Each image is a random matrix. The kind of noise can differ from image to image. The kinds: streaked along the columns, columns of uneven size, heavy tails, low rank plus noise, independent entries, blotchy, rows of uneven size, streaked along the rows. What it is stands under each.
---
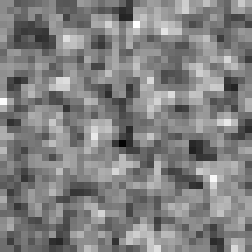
blotchy
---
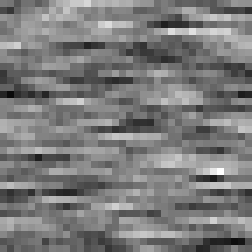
streaked along the rows
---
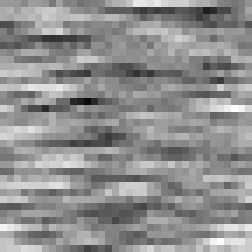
streaked along the rows
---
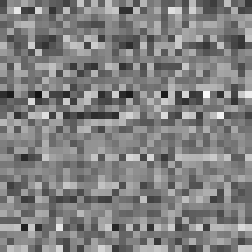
rows of uneven size
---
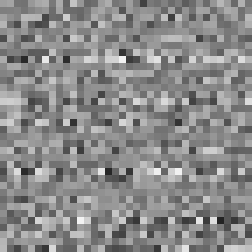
rows of uneven size
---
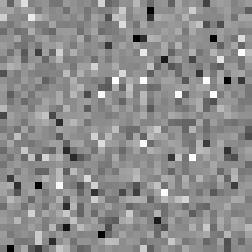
heavy tails
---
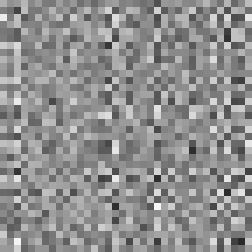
low rank plus noise
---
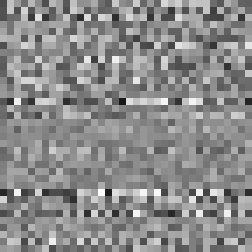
rows of uneven size
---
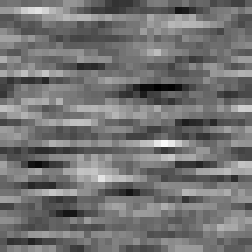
streaked along the rows
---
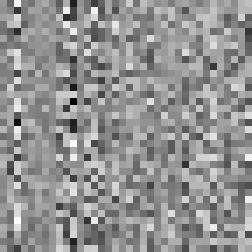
columns of uneven size
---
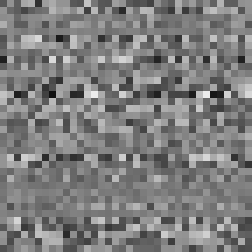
rows of uneven size
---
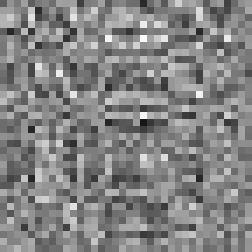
low rank plus noise
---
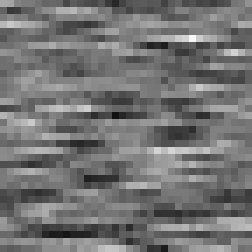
streaked along the rows
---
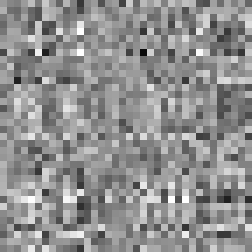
low rank plus noise
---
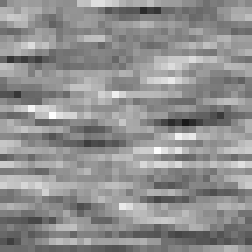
streaked along the rows
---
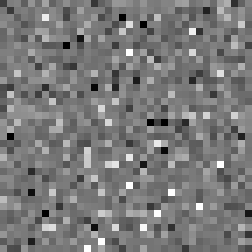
heavy tails
